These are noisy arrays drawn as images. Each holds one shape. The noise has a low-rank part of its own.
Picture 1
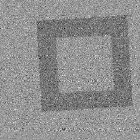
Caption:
dark square frame
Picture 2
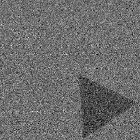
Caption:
dark triangle, bottom right
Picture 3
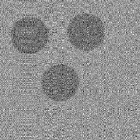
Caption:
dark three dots
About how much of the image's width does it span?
two thirds
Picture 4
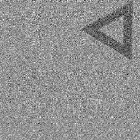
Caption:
dark triangle frame, top right
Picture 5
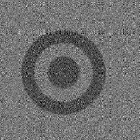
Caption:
dark bullseye
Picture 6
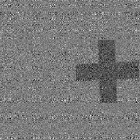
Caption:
dark cross, middle right
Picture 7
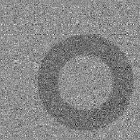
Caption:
dark ring
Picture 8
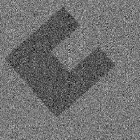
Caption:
dark square with a notch
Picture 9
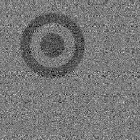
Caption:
dark bullseye
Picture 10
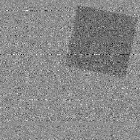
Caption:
dark square
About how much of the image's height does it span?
half
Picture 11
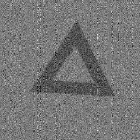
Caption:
dark triangle frame
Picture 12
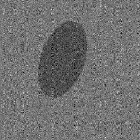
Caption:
dark ellipse
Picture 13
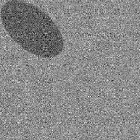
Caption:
dark ellipse, top left
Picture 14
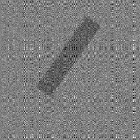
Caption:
dark bar
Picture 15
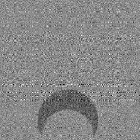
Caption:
dark crescent, bottom middle
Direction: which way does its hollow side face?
down
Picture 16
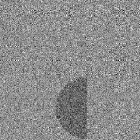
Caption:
dark half disc, bottom middle
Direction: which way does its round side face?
left
